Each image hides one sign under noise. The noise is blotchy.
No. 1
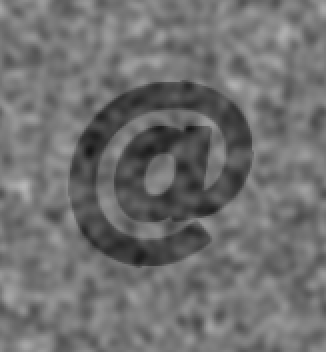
dark at sign
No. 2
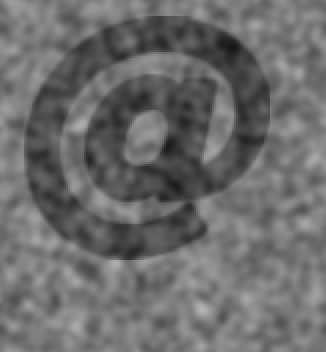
dark at sign
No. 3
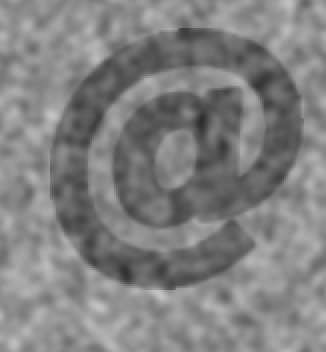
dark at sign
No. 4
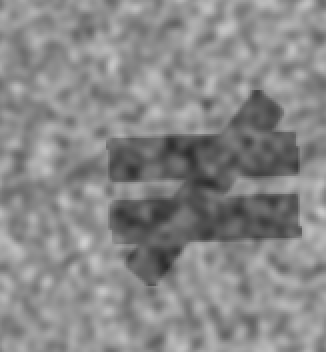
dark not-equal sign
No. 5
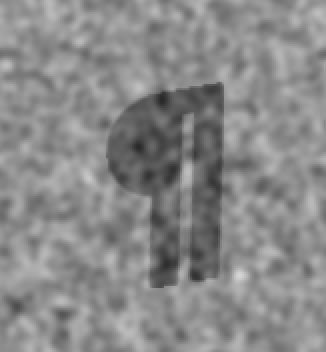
dark pilcrow
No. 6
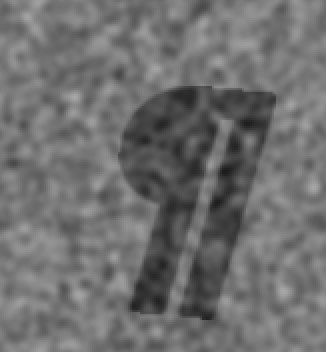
dark pilcrow
